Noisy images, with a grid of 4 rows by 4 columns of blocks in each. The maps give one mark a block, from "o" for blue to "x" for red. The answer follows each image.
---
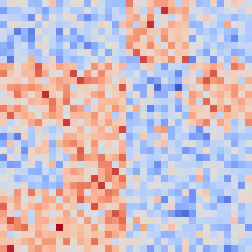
o o x o
x x o x
o x o o
x x o o
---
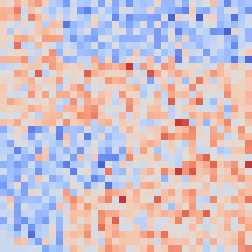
x o o o
x x x x
o o x x
o x x x
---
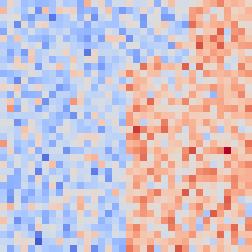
o o o x
o o x x
o o x x
o o x x
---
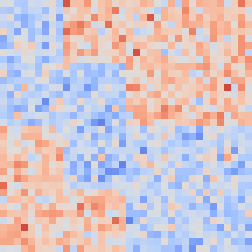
o x x x
o o x x
x o o o
x x o o
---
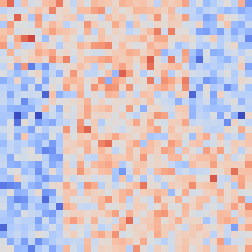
x x x o
o x x o
o x x x
o x x x
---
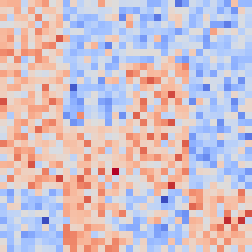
x o o o
x o x o
x x x o
o x o x
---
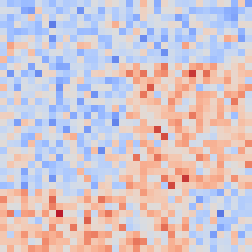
o o o o
o o x x
o o x x
x x x o
